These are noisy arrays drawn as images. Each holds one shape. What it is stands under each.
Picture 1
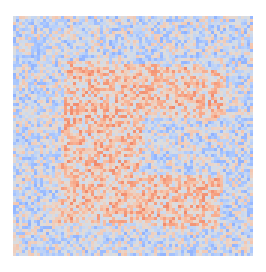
red square with a notch
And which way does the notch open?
right
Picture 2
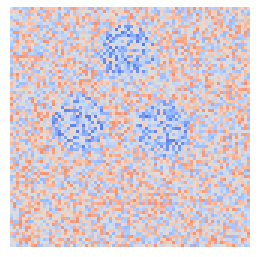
blue three dots
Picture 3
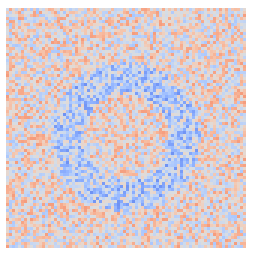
blue ring
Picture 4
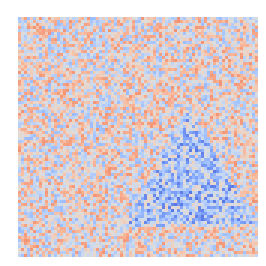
blue triangle
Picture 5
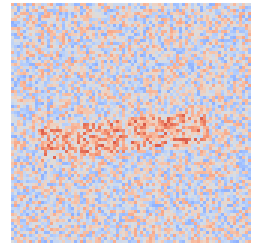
red bar
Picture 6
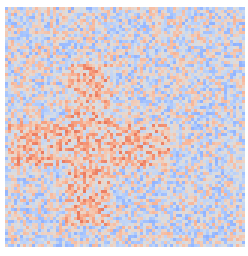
red cross
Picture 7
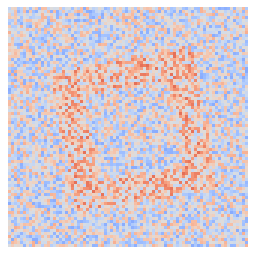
red square frame
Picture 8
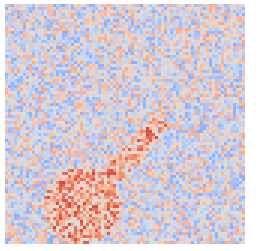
red lollipop
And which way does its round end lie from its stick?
down and left
